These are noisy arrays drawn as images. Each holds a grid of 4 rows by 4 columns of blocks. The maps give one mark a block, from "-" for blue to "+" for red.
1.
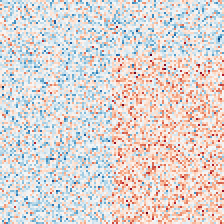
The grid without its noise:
----
--++
--++
--++
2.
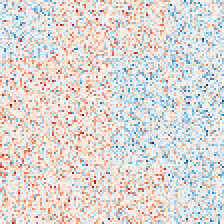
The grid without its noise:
-++-
++--
++--
+++-
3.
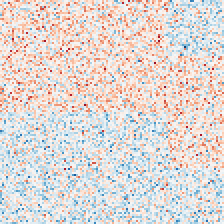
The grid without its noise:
+++-
++++
---+
----
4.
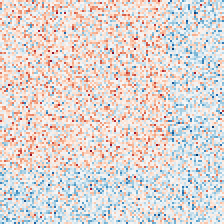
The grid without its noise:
+++-
+++-
+++-
----
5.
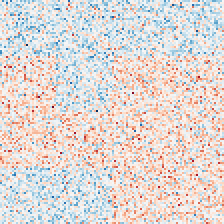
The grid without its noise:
----
+-++
++++
--++
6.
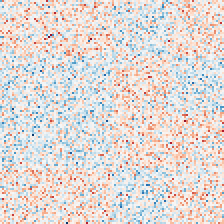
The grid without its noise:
++-+
--+-
--++
++-+
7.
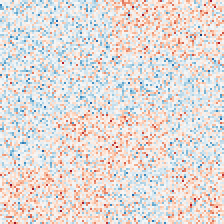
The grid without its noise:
--++
----
-++-
++-+
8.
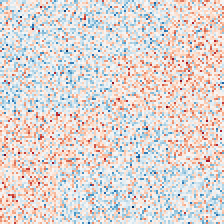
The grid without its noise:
---+
--++
++-+
+---
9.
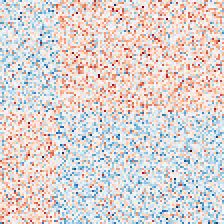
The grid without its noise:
-+++
-+++
+---
+---
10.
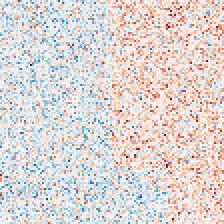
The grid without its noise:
--++
--++
--++
---+
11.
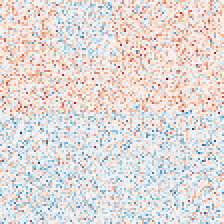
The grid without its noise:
+-++
++++
----
----
